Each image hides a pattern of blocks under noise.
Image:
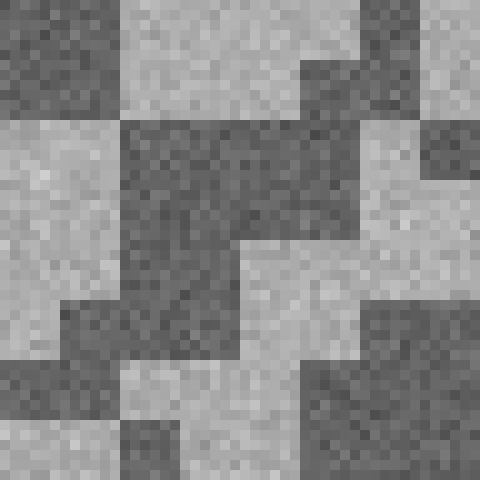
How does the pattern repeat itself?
mirrored about the diagonal from the top left
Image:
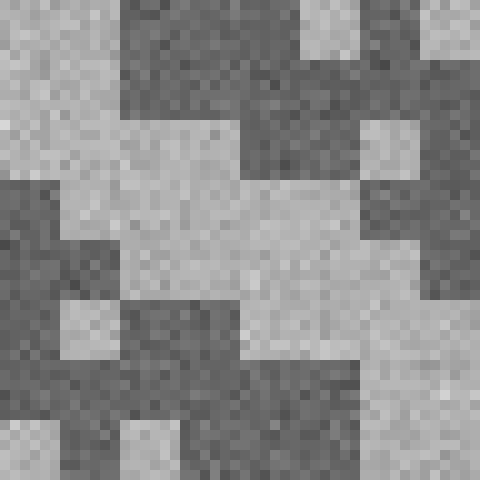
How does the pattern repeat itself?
the same after a half turn
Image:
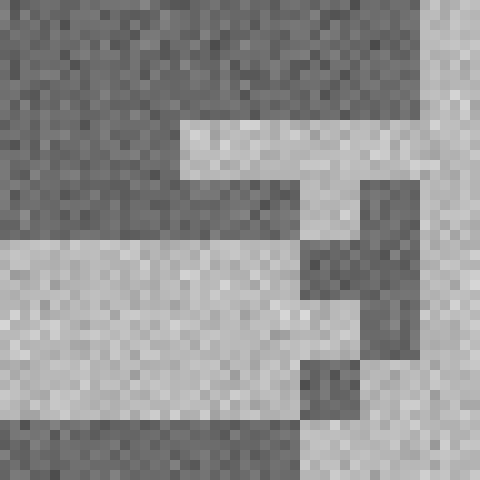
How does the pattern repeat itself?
no symmetry
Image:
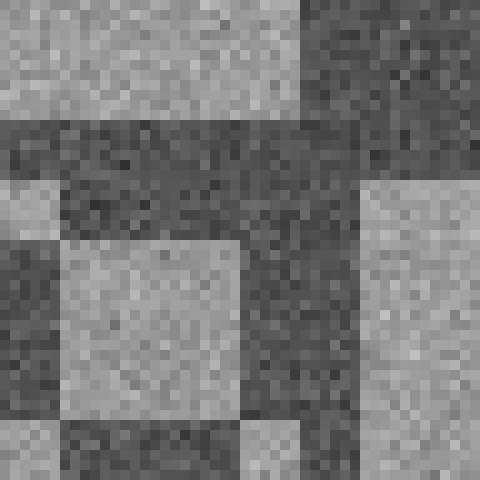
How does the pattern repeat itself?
mirrored about the diagonal from the bottom left
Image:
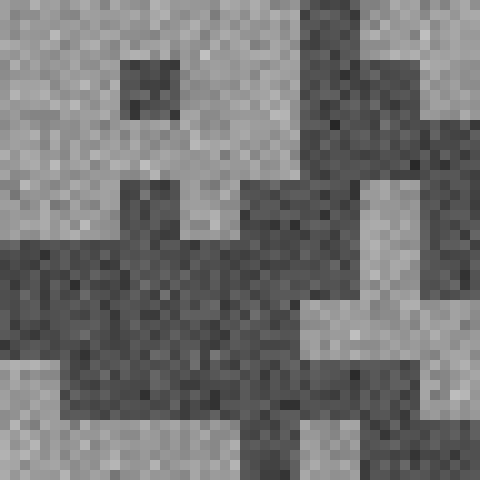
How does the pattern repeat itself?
no symmetry
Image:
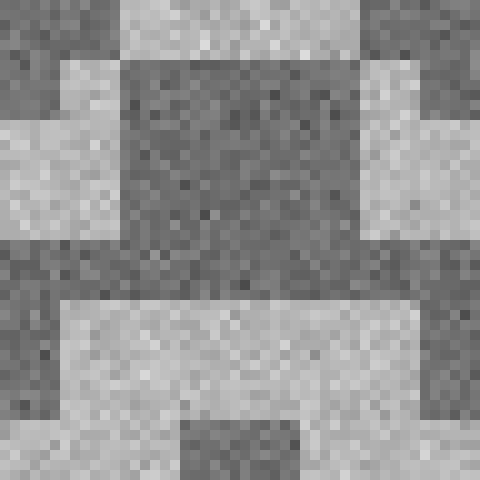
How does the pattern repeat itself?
left and right mirror each other
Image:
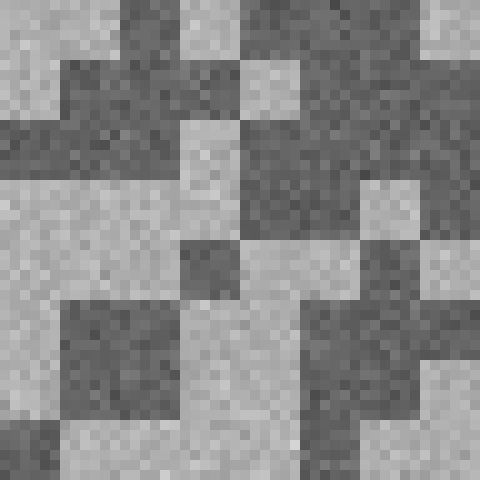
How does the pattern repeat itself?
mirrored about the diagonal from the bottom left
